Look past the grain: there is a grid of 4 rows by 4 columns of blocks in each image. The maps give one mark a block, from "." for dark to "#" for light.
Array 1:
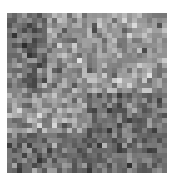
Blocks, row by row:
. # # #
. # # #
# # . .
. . . .
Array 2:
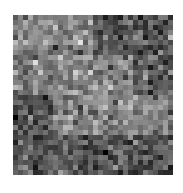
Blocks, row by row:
# # . .
# # # .
. # # #
. . . .
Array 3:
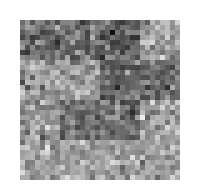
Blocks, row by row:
. . . #
# # . .
# . . #
# # # #
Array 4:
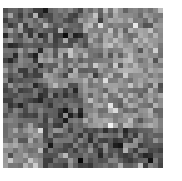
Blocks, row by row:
. . # #
. # # #
. . # #
# . . .
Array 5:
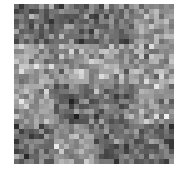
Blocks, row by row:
. . . #
# # # #
# . . #
. # . .
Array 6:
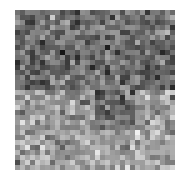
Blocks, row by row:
. . . .
. . . .
# # . #
# # # #
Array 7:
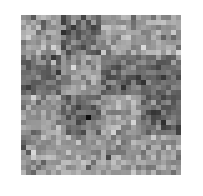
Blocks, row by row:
# . # #
. # . .
# . # .
# # # #
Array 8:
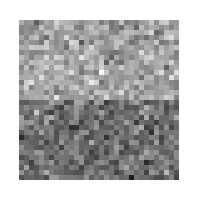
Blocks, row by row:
# # # #
# # # #
. . . .
. . . .
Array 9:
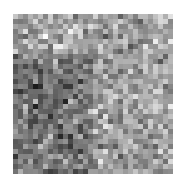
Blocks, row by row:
# # # #
. . # #
. . # #
. . # #
